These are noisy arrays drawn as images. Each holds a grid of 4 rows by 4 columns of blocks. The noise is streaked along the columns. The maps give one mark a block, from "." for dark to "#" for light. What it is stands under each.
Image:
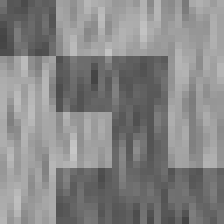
.###
#..#
##.#
#...
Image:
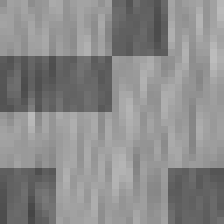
##.#
..##
####
.##.
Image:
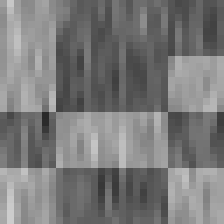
#...
#..#
.##.
#..#
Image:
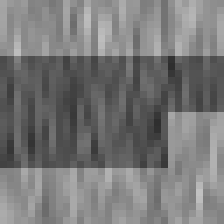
####
....
...#
####
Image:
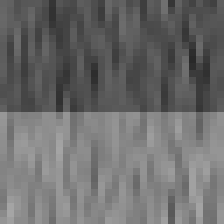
....
....
####
####
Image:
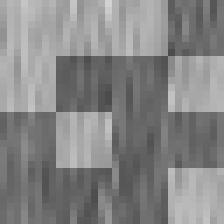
###.
#..#
.#..
...#
